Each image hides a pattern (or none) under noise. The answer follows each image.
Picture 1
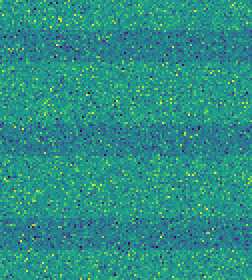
horizontal stripes
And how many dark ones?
3
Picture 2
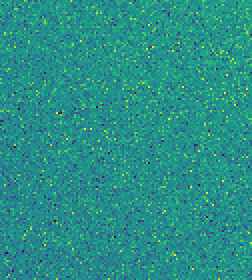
a smooth slope
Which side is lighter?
top right
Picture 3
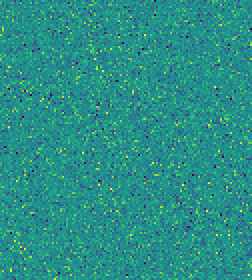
only noise
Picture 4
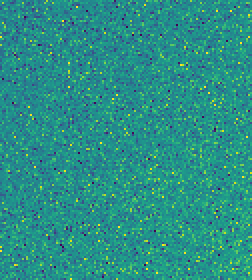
a smooth slope
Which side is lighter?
bottom right
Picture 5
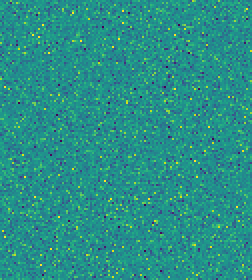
only noise
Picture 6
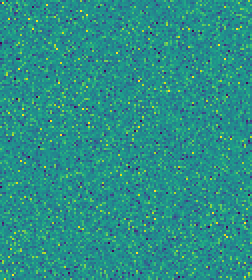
only noise
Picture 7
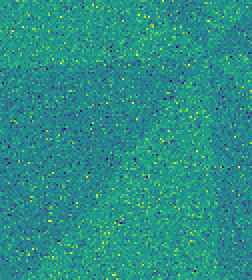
spokes from one point
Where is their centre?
top right
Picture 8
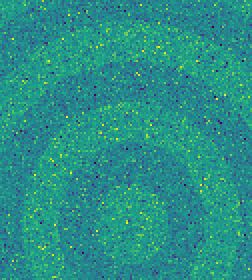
rings round one point
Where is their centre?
bottom middle
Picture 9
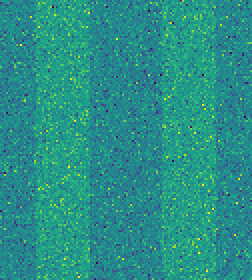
vertical stripes
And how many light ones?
2
